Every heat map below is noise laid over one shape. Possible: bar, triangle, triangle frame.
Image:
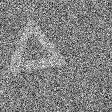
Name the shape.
triangle frame
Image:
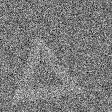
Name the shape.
triangle frame
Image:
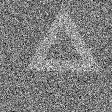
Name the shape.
triangle frame
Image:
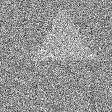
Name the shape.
triangle
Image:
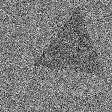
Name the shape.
triangle
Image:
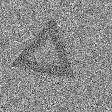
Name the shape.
triangle frame
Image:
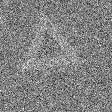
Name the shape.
triangle frame
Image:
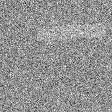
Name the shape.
bar
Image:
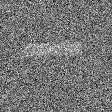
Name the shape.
bar
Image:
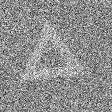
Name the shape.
triangle frame
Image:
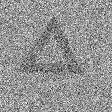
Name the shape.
triangle frame
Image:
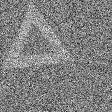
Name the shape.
triangle frame
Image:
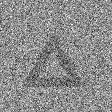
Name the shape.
triangle frame
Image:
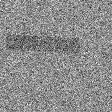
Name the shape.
bar
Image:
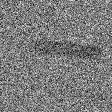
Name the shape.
bar
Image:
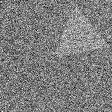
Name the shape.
triangle
